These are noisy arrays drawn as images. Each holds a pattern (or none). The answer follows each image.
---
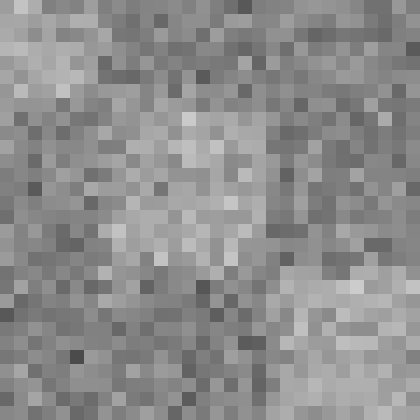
blocks along the diagonal
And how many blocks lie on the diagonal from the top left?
3
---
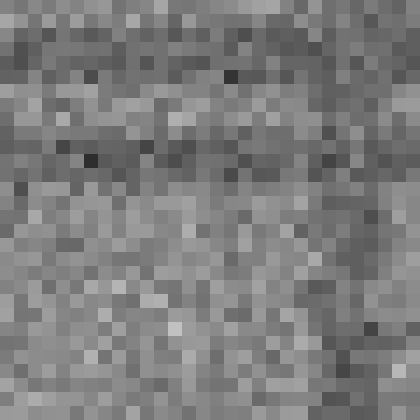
bands of rows crossing bands of columns
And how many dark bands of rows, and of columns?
2 and 1
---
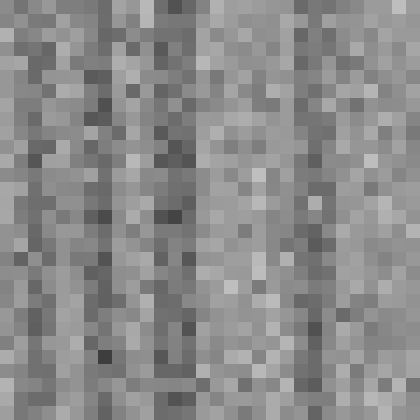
bands of columns
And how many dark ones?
4
